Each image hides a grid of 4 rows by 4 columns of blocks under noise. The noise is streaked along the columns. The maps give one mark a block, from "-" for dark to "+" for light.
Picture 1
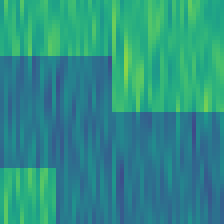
+ + + +
- - + +
- - - -
+ - - -
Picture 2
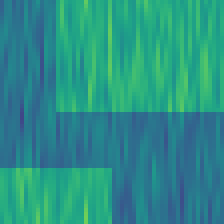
- + + +
- + + +
- - - -
+ + - -
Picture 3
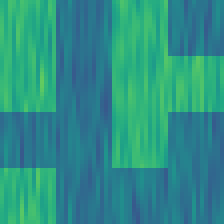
+ - + -
+ - + +
- - + -
+ - - -
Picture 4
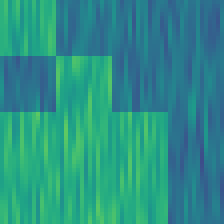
+ - - -
- + - -
+ + + -
+ + + -
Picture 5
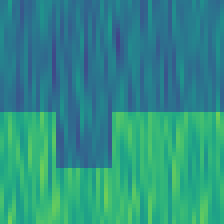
- - - -
- - - -
+ - + +
+ + + +
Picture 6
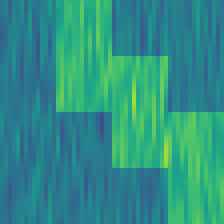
- + - -
- + + -
- - + +
- - - +
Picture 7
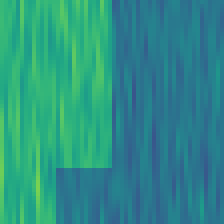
+ + - -
+ + - -
+ + - -
+ - - -
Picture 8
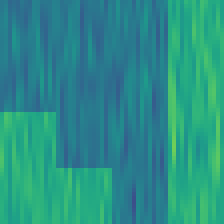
- - - +
- - - +
+ - - +
+ + - +
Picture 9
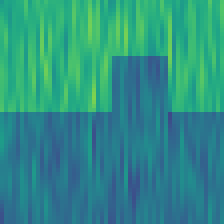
+ + + +
+ + - +
- - - -
- - - -
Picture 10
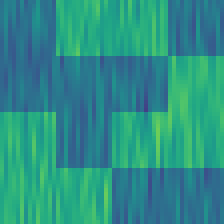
- + + -
- - - +
+ - + +
+ + - -
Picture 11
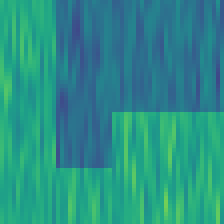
+ - - -
+ - - -
+ - + +
+ + + +
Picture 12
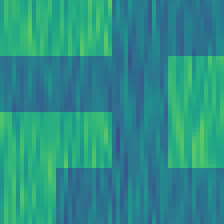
+ + - -
- - - +
+ + - +
+ - - -
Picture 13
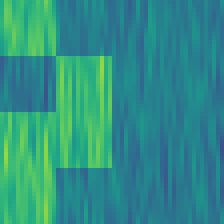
+ - - -
- + - -
+ + - -
+ - - -
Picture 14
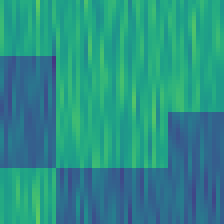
+ + + +
- + + +
- + + -
+ - - -
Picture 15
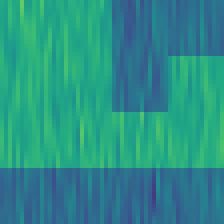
+ + - -
+ + - +
+ + + +
- - - -
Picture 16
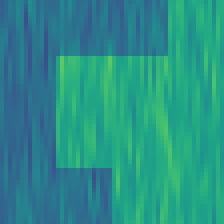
- - - +
- + + +
- + + +
- - + +
